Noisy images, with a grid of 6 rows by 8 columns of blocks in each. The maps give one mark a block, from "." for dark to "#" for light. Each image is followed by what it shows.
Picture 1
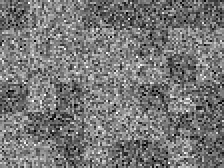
.##.....
#####.##
######.#
.#.##.#.
#..###..
##.#..#.
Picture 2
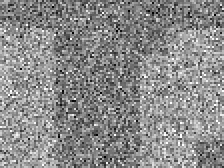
........
##....##
##...###
##...###
##...###
##...##.
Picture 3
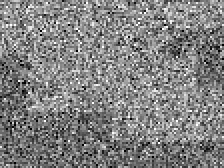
########
######..
.######.
.#######
....####
........
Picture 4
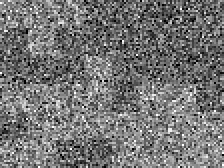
###.....
.#......
...#....
####.##.
.#######
##..####
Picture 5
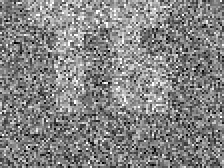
.#####..
..#.#...
..#.##..
..#.##..
........
........
